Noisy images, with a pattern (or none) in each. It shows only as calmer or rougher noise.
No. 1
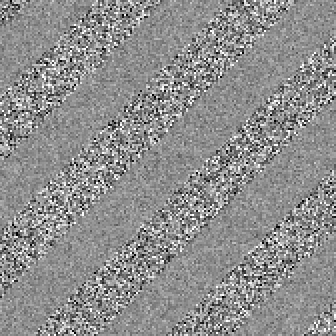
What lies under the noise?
diagonal stripes
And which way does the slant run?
bottom left to top right
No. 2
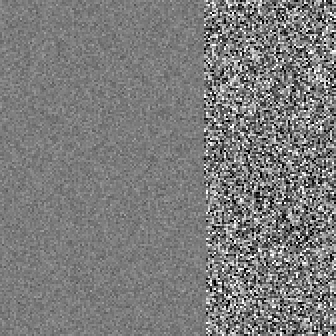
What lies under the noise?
a sharp edge
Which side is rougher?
right
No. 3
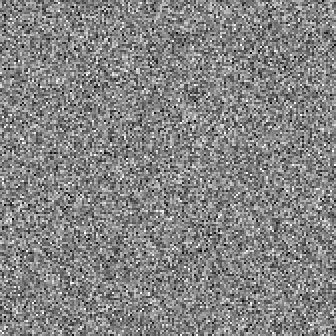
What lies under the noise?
only noise
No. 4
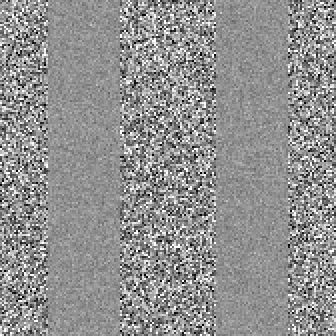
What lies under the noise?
vertical stripes
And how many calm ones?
2
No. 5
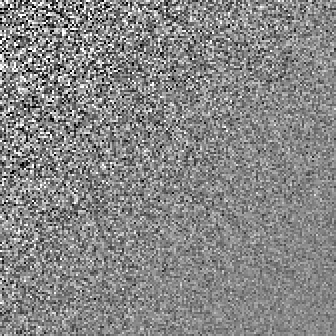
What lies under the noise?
a smooth slope
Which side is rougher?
top left
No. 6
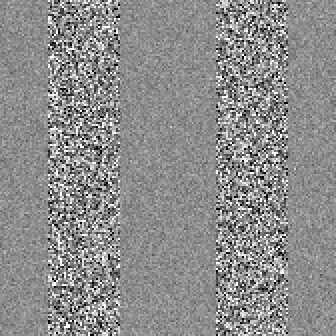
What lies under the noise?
vertical stripes
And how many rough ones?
2
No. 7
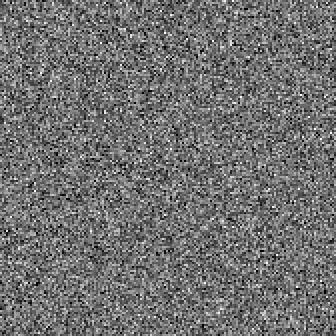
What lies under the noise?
only noise
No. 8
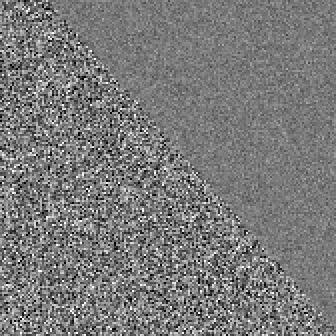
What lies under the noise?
a sharp edge
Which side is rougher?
bottom left
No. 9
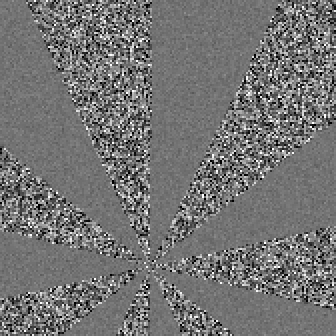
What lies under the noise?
spokes from one point
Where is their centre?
bottom middle
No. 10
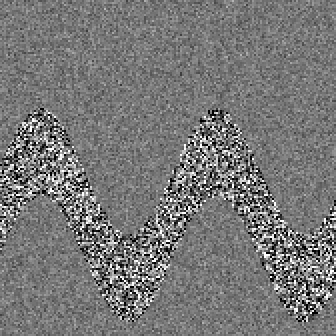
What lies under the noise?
a wavy band
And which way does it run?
left to right
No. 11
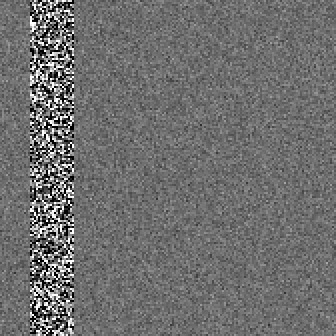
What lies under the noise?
one vertical stripe
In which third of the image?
left
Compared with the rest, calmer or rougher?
rougher
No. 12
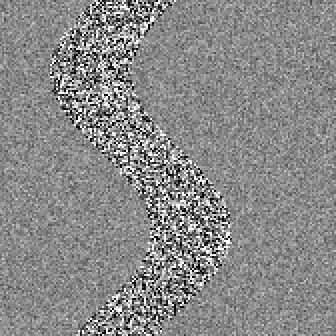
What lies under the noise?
a wavy band
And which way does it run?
top to bottom
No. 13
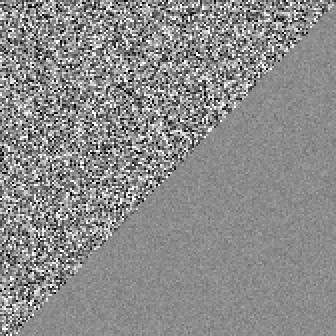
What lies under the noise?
a sharp edge
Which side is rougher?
top left
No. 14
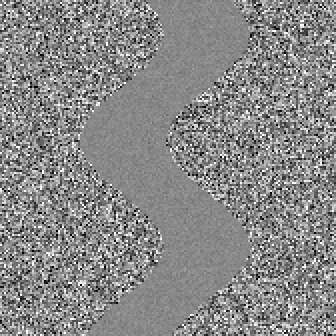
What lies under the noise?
a wavy band
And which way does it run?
top to bottom
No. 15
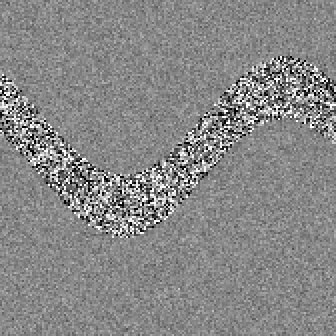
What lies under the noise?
a wavy band
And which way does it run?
left to right
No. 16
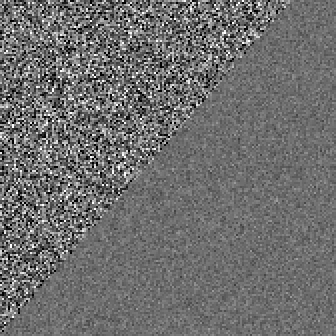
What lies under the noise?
a sharp edge
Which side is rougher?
top left
